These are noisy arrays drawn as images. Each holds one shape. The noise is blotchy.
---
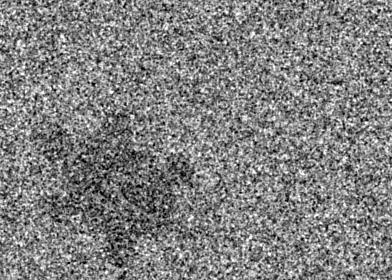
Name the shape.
turtle
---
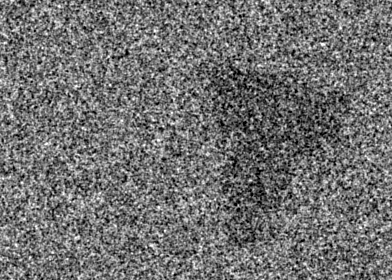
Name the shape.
chess pawn
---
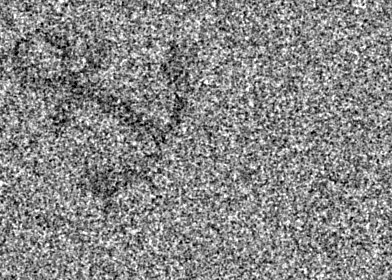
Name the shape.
anchor
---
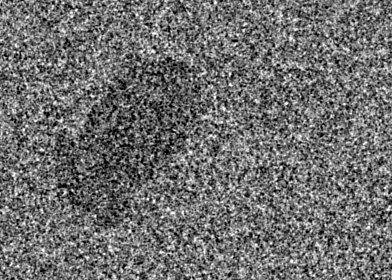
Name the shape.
footprint
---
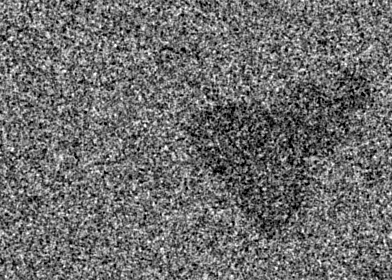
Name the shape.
chess pawn
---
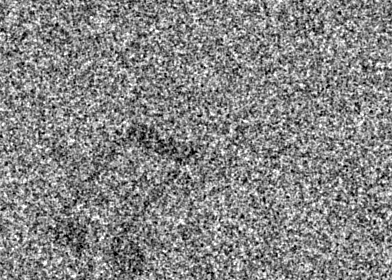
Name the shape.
pair of musical notes
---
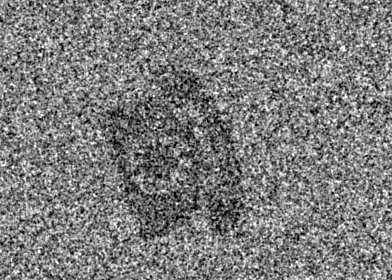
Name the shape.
telephone
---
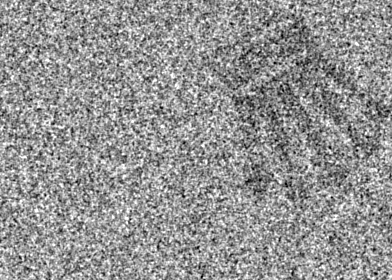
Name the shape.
chess queen
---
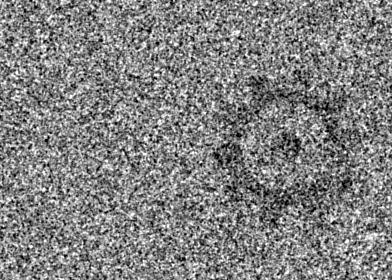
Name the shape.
gear
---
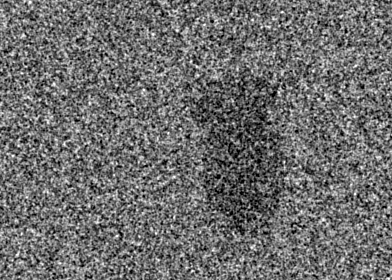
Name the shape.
footprint
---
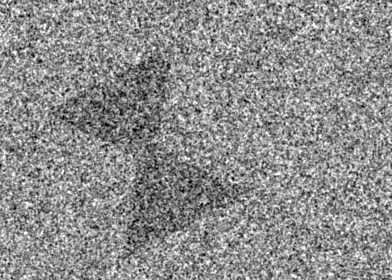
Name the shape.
bow tie
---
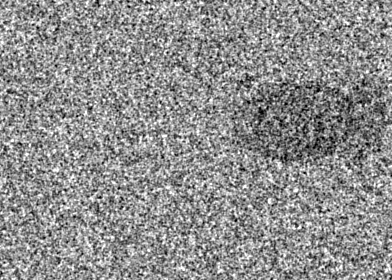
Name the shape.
footprint
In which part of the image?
middle right
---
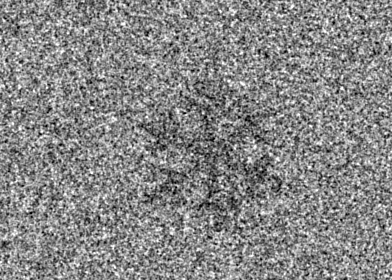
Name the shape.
snowflake
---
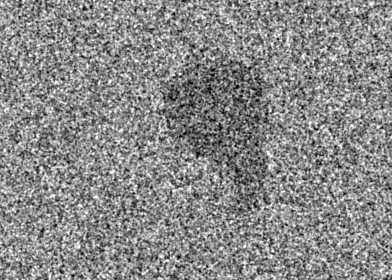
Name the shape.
pear
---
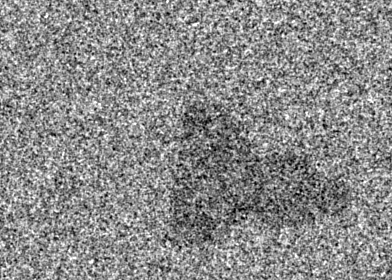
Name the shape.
chess pawn
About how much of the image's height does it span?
half
